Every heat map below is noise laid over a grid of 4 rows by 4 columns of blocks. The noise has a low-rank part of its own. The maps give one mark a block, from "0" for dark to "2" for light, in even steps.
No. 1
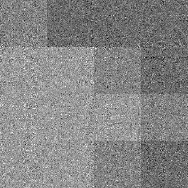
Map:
1000
2210
2221
2210
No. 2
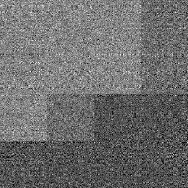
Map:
2221
2221
2100
0000
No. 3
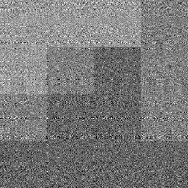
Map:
2221
2101
1001
0000
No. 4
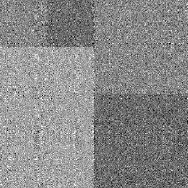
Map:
1011
2211
2200
2200
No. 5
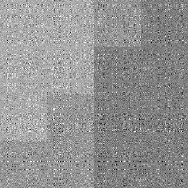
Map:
2210
2200
2100
1100
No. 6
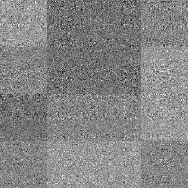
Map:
2001
1002
0112
1221
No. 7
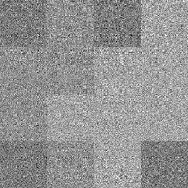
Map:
0102
1122
1222
0120
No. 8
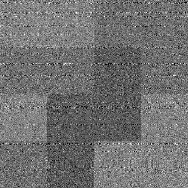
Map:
2211
1101
2002
1022
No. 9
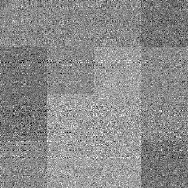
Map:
1110
0121
0221
1220
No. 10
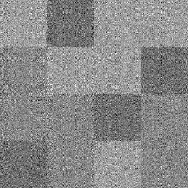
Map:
2022
1220
1101
0121
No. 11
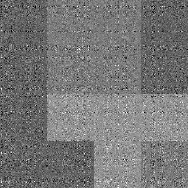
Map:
0110
0110
0222
0021
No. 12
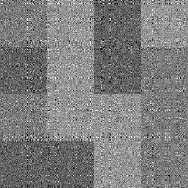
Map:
1202
0201
1221
0021
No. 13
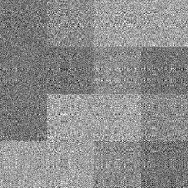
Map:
0122
0010
0221
2210
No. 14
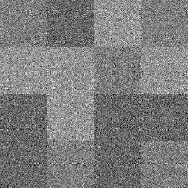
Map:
1021
2212
0200
0101
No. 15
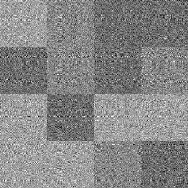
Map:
2100
0101
2022
2210
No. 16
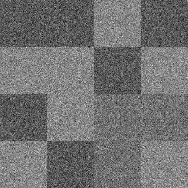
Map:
0020
2202
0211
2012
